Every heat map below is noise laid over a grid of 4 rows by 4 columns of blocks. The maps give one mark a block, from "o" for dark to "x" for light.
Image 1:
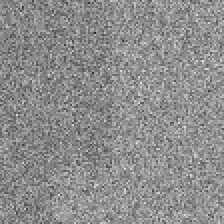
o o x x
o o x x
o o x x
o x x x
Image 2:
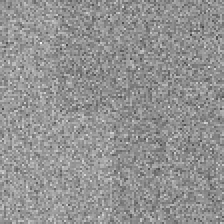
x o o o
x o o o
x x o o
x x o o
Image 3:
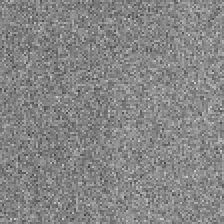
o o o x
o o x x
o o x x
o o x x
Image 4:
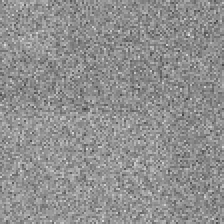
x o o o
o o o o
x x x o
x x x o
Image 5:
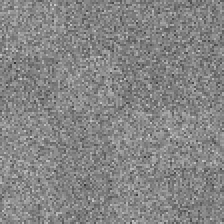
x o o o
o x o o
x o x x
x o x o
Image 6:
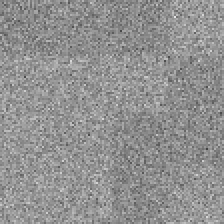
o o o x
x x x o
x x o o
x x o x
